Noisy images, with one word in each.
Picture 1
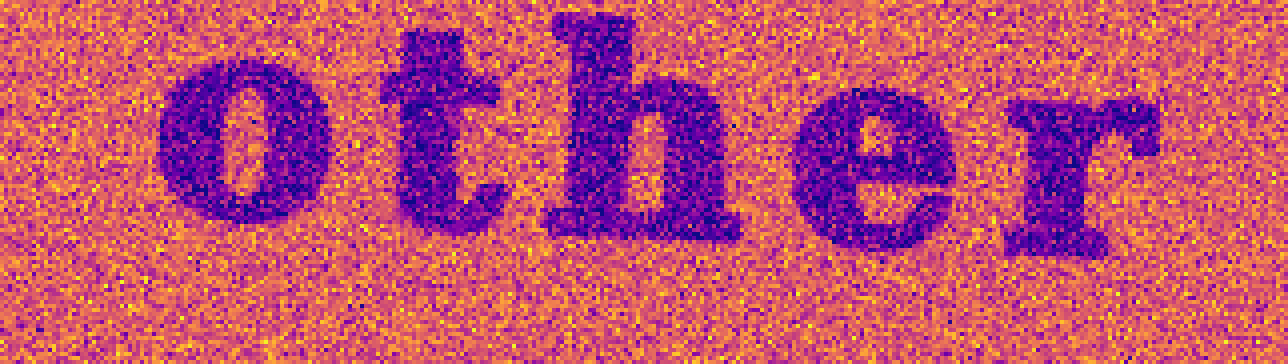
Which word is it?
other
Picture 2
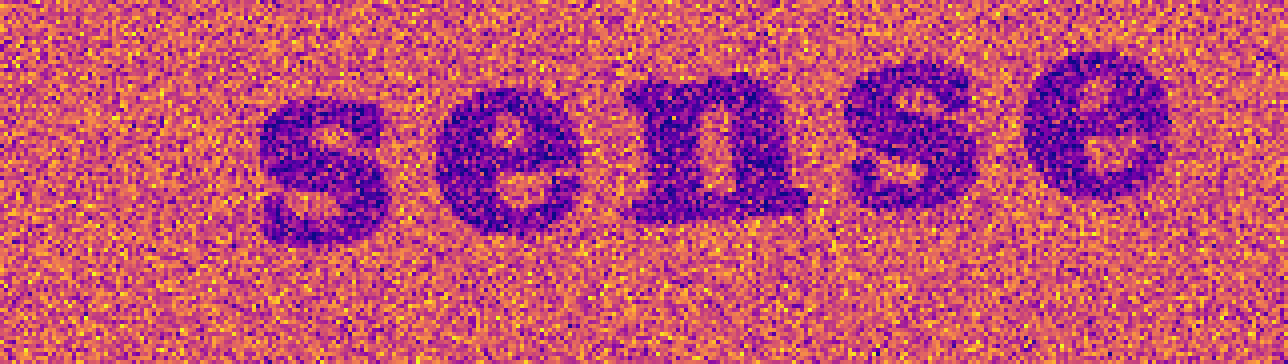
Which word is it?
sense
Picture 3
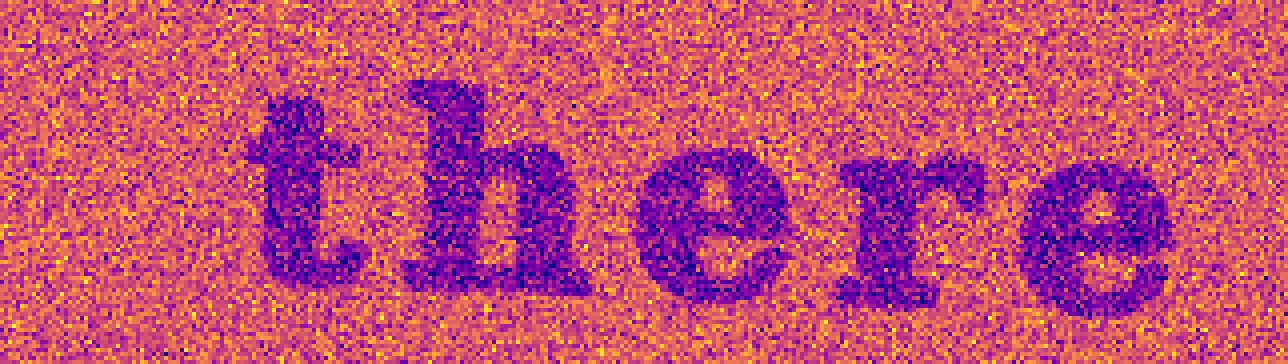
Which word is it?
there
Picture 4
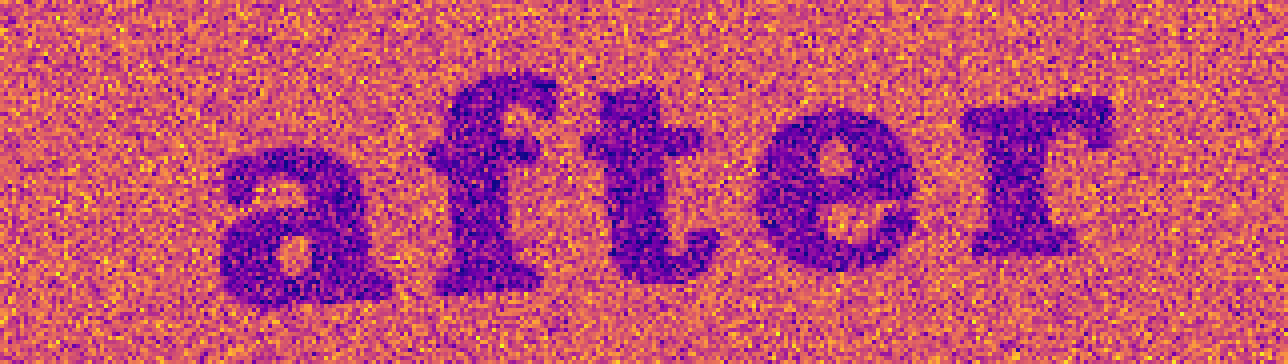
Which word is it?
after
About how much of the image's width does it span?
two thirds
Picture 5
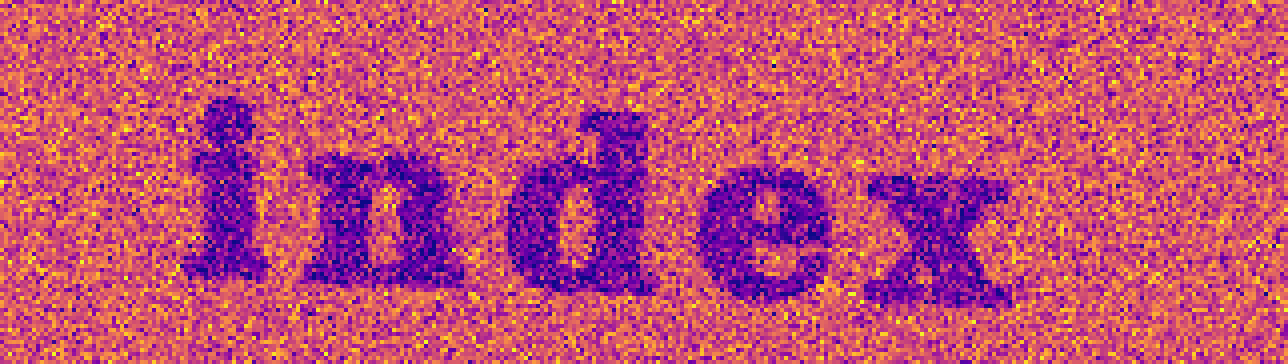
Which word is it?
index
